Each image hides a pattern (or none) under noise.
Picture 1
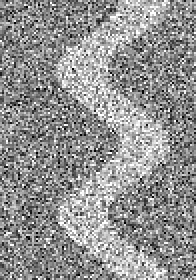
a wavy band
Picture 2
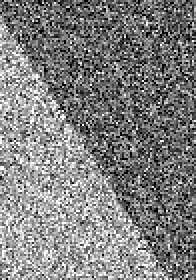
a sharp edge
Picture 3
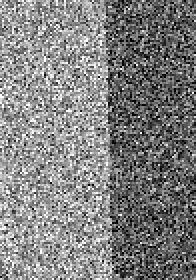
a sharp edge
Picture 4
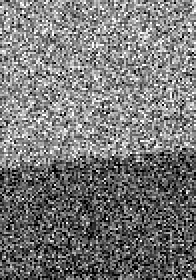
a sharp edge
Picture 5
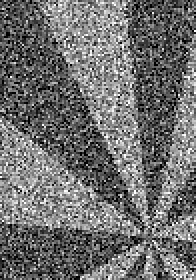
spokes from one point
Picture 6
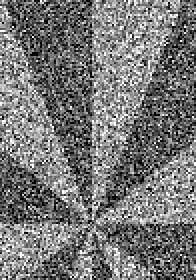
spokes from one point
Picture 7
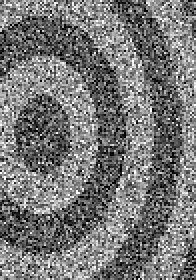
rings round one point
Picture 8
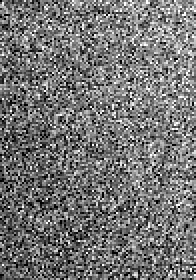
a smooth slope
